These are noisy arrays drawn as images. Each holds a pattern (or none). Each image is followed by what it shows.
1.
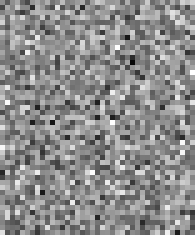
only noise
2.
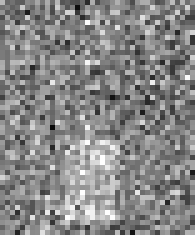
one block
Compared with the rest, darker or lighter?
lighter
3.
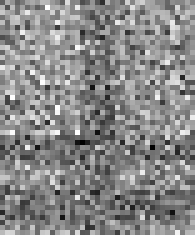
bands of rows crossing bands of columns
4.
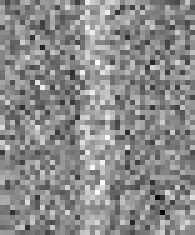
one band of columns
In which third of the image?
middle
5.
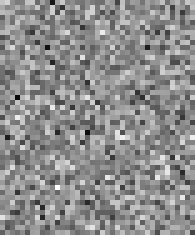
only noise
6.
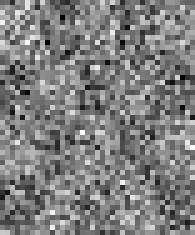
a checkerboard
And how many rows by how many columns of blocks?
4 by 5
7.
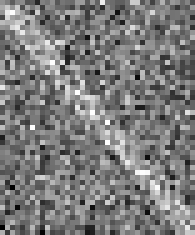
a diagonal band
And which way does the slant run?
top left to bottom right
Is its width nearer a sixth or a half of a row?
a sixth
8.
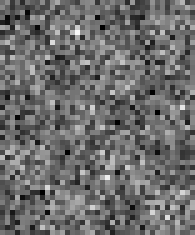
a checkerboard
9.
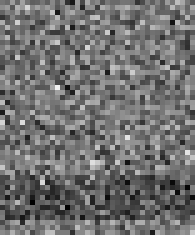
one band of rows
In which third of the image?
bottom
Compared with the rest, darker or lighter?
darker
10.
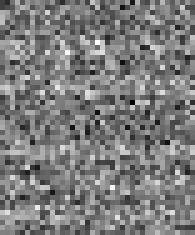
bands of rows
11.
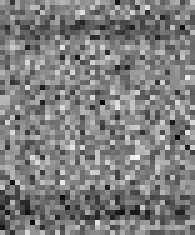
bands of rows
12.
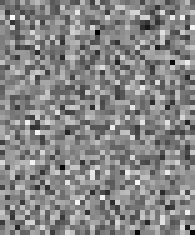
only noise
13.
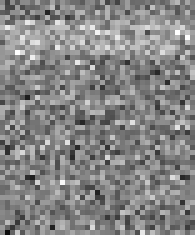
one band of rows
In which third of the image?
top
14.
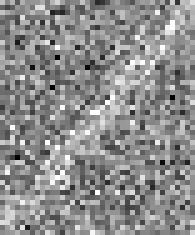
a diagonal band
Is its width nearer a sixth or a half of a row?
a sixth
